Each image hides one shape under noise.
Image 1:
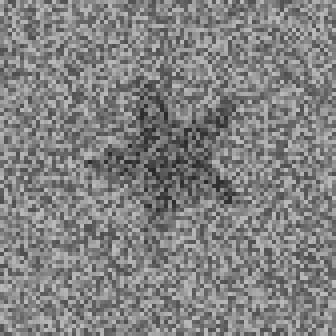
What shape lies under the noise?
star
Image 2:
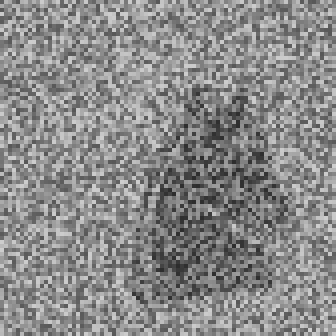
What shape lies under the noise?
chess knight
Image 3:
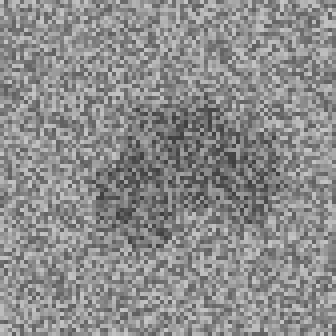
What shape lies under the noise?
car
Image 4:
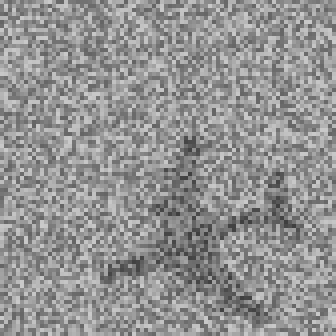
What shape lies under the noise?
airplane
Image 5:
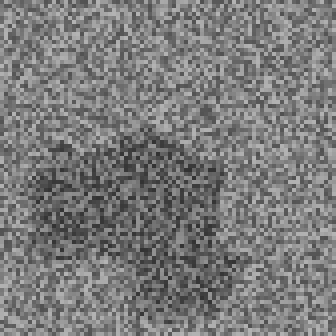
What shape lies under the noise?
car
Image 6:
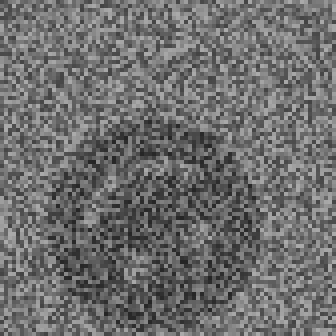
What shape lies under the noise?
smiling face
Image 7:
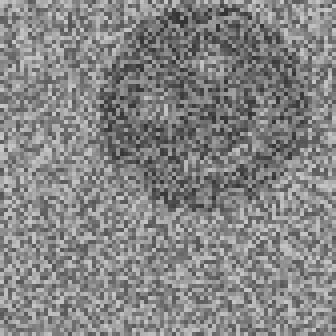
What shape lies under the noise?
smiling face
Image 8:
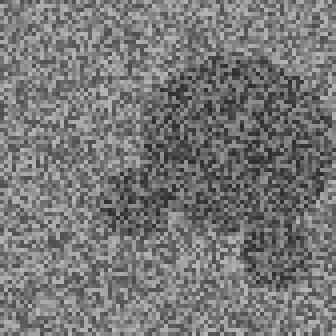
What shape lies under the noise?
bear's head
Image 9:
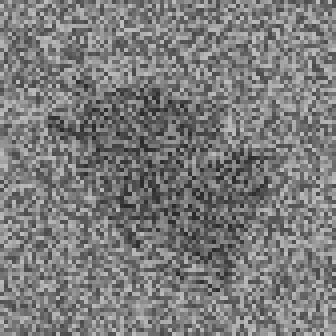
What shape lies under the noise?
chess knight
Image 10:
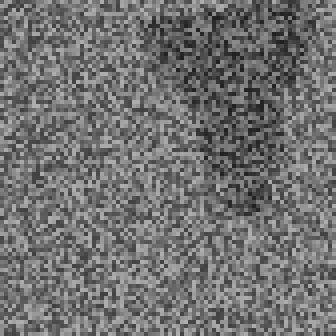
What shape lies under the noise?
chess pawn
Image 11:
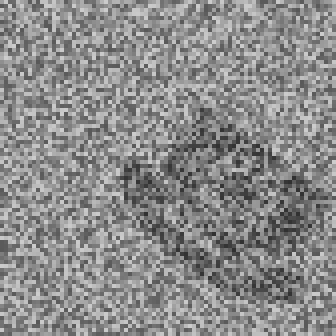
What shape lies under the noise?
telephone
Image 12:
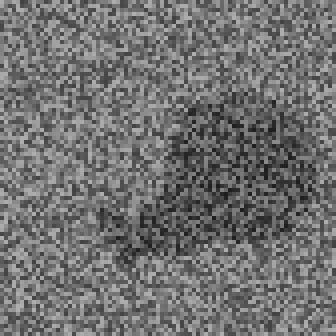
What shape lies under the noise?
pear
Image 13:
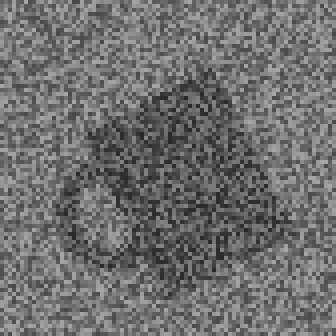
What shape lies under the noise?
cup
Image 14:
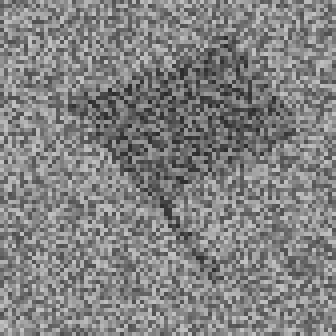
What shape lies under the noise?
flag
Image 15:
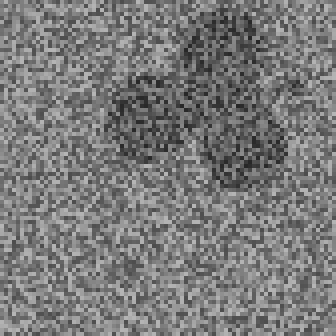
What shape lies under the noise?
club
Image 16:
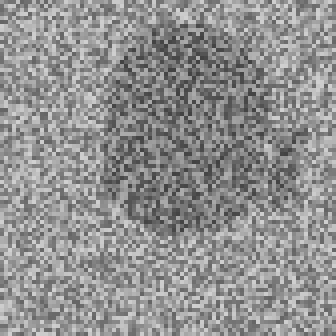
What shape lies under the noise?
apple
